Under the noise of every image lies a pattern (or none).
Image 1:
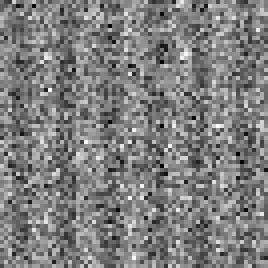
vertical stripes
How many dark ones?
6
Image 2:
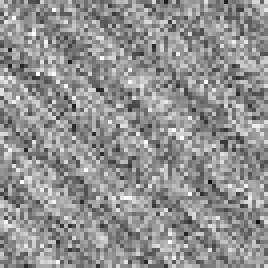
diagonal stripes
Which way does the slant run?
top left to bottom right
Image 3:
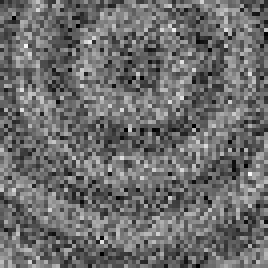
rings round one point
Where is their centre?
top middle
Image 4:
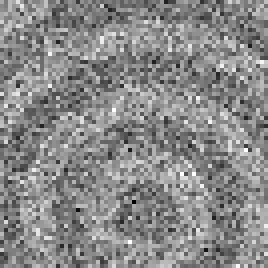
rings round one point
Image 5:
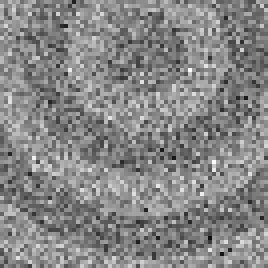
rings round one point
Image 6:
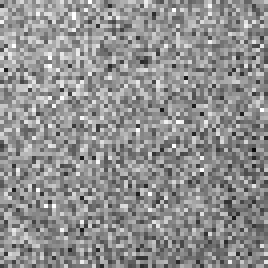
a smooth slope
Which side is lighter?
top left
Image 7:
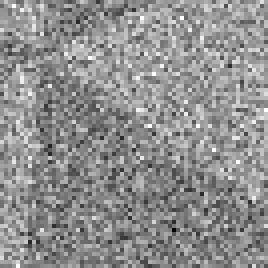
spokes from one point
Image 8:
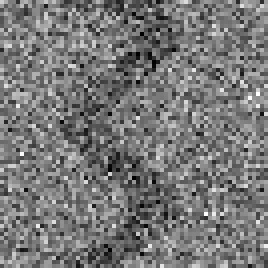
a wavy band
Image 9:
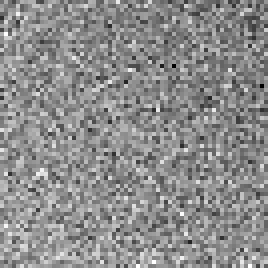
a smooth slope
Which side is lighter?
bottom left
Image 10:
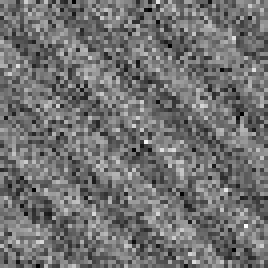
diagonal stripes
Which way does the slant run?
top left to bottom right
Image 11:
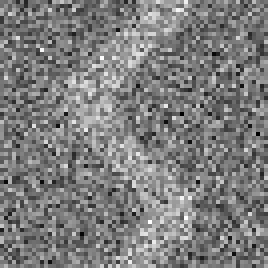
a wavy band
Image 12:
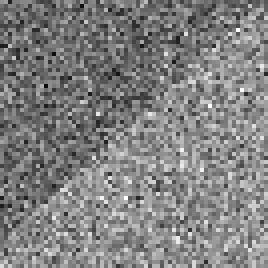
a sharp edge
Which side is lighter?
bottom right
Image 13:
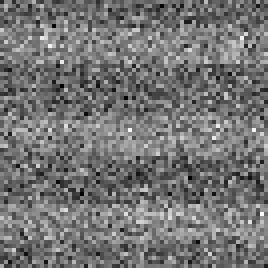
horizontal stripes
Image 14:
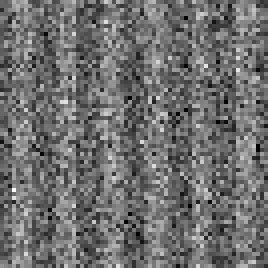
vertical stripes
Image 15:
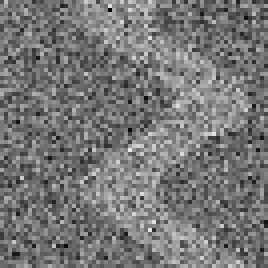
a wavy band
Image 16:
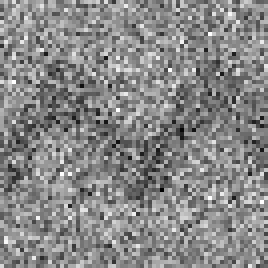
a wavy band
